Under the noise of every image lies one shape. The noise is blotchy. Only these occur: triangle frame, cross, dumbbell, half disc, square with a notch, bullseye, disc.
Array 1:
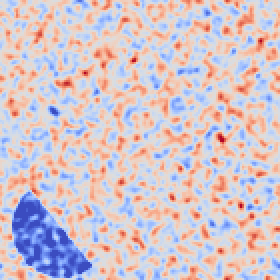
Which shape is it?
half disc
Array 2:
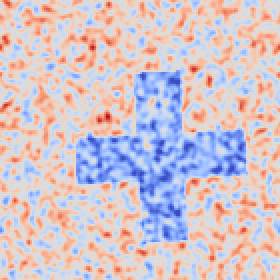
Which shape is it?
cross
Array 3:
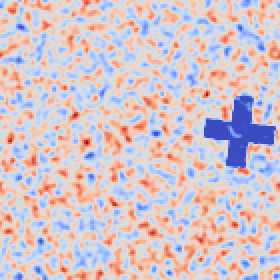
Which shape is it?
cross
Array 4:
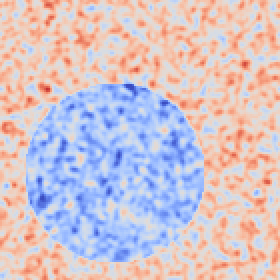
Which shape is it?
disc
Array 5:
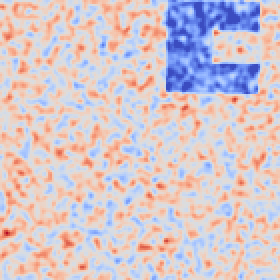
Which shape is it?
square with a notch
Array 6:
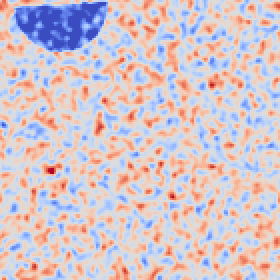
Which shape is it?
half disc
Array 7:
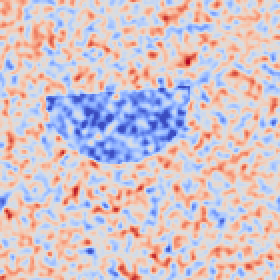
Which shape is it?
half disc
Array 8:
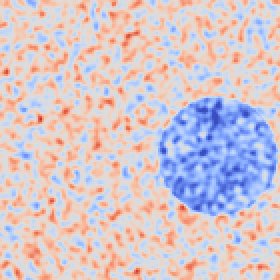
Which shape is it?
disc
